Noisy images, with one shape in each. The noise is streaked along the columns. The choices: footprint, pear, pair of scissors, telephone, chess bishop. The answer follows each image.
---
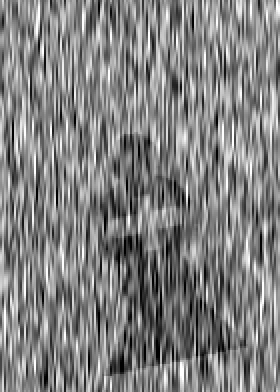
chess bishop
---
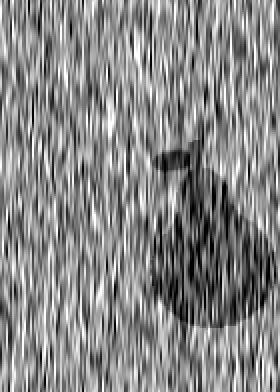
pear
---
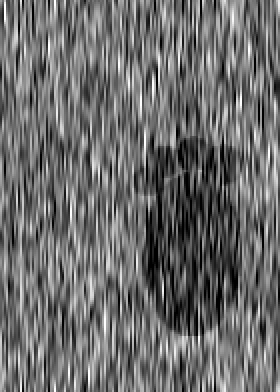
footprint
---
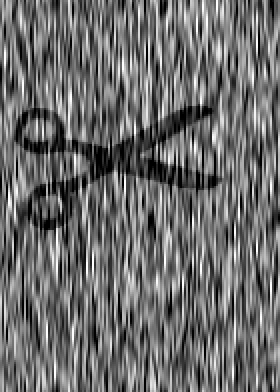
pair of scissors
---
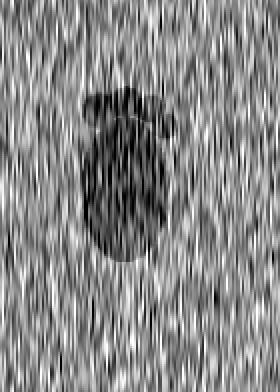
footprint
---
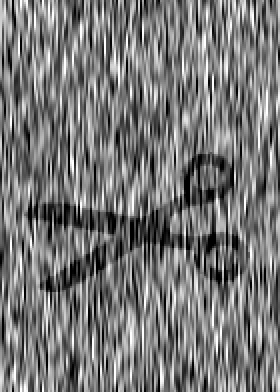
pair of scissors
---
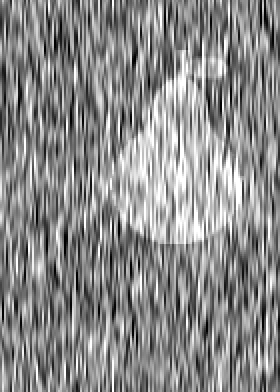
pear
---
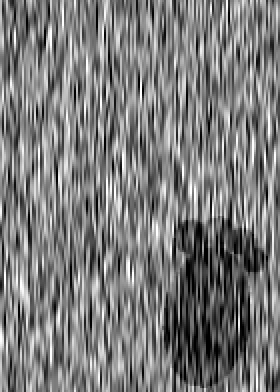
footprint
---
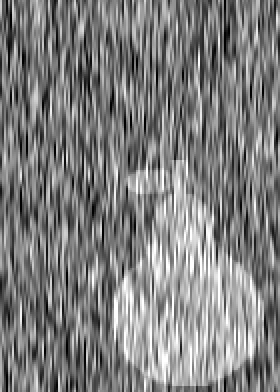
pear
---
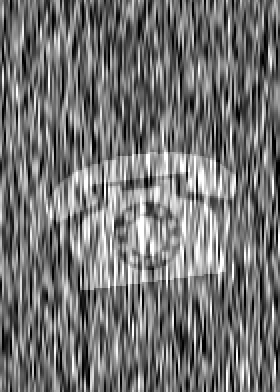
telephone
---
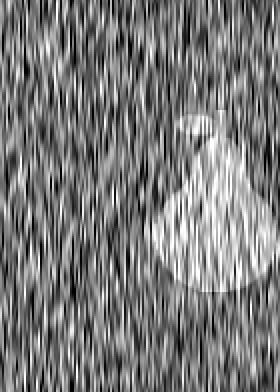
pear
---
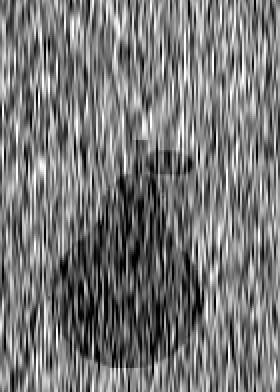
pear
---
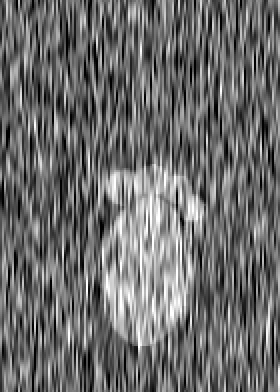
footprint
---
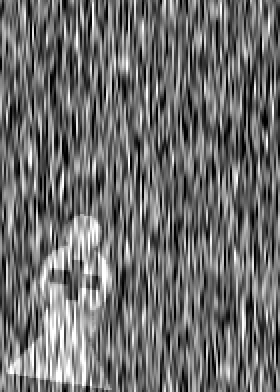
chess bishop
